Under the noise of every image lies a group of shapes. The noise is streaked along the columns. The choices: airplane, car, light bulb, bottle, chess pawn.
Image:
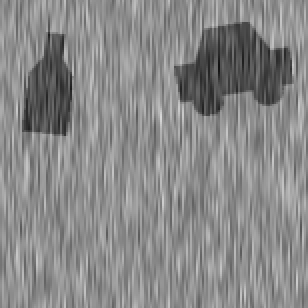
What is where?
top left: bottle; top right: car
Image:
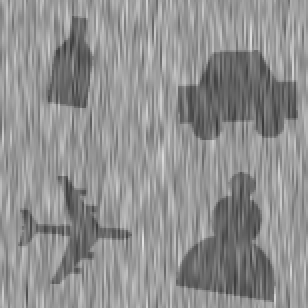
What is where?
top left: bottle; top right: car; bottom left: airplane; bottom right: chess pawn
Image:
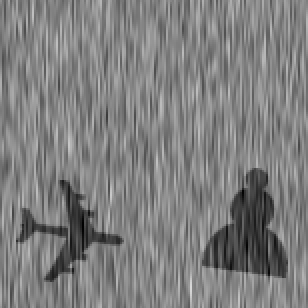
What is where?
bottom left: airplane; bottom right: chess pawn
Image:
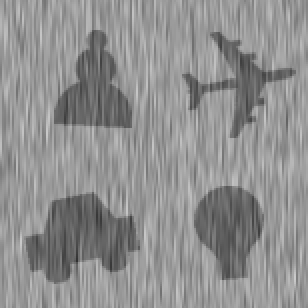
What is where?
top left: chess pawn; top right: airplane; bottom left: car; bottom right: light bulb
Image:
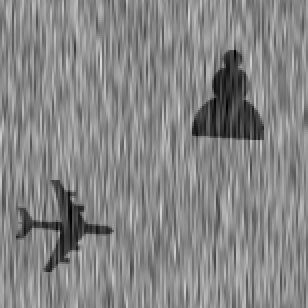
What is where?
top right: chess pawn; bottom left: airplane
